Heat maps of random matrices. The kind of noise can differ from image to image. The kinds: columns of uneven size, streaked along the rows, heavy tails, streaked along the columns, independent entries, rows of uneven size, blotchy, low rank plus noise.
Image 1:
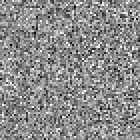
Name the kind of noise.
independent entries
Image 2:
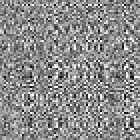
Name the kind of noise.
low rank plus noise
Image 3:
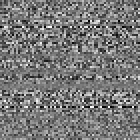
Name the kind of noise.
rows of uneven size
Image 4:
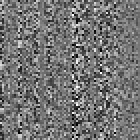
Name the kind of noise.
columns of uneven size
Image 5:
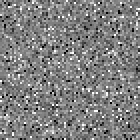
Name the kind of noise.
heavy tails
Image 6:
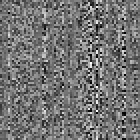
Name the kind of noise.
columns of uneven size
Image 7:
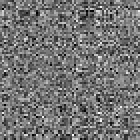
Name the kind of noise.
low rank plus noise
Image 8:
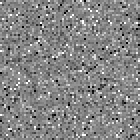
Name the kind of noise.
heavy tails
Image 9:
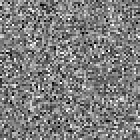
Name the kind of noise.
independent entries
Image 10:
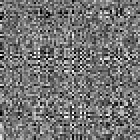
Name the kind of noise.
low rank plus noise
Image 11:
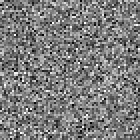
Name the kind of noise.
independent entries
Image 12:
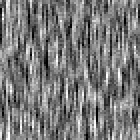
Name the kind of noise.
streaked along the columns
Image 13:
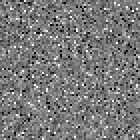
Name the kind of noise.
heavy tails
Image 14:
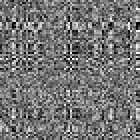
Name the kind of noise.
low rank plus noise
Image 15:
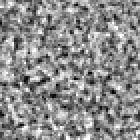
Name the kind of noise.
blotchy
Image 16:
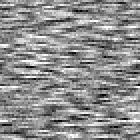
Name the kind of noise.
streaked along the rows
